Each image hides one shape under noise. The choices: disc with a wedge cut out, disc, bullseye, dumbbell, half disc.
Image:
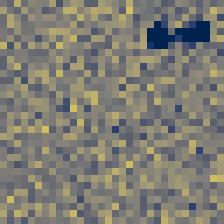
dumbbell
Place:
top right
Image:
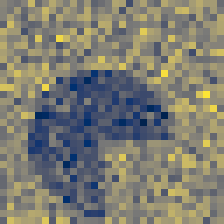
disc with a wedge cut out
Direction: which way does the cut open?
down and right
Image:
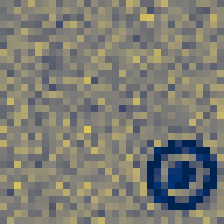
bullseye
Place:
bottom right
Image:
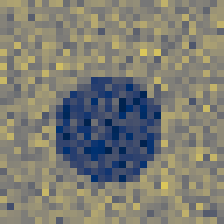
disc
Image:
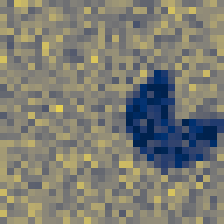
disc with a wedge cut out
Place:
middle right
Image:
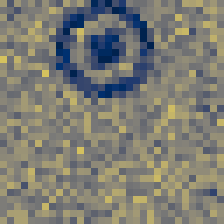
bullseye
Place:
top middle
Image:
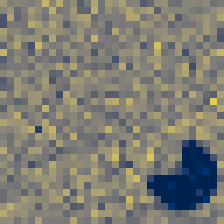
disc with a wedge cut out
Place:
bottom right
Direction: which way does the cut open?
up and left
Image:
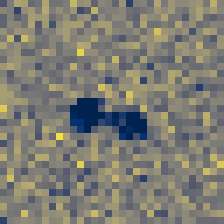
dumbbell
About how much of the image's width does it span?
a third
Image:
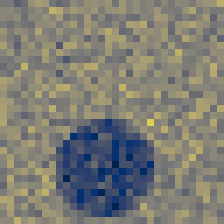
disc
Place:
bottom middle
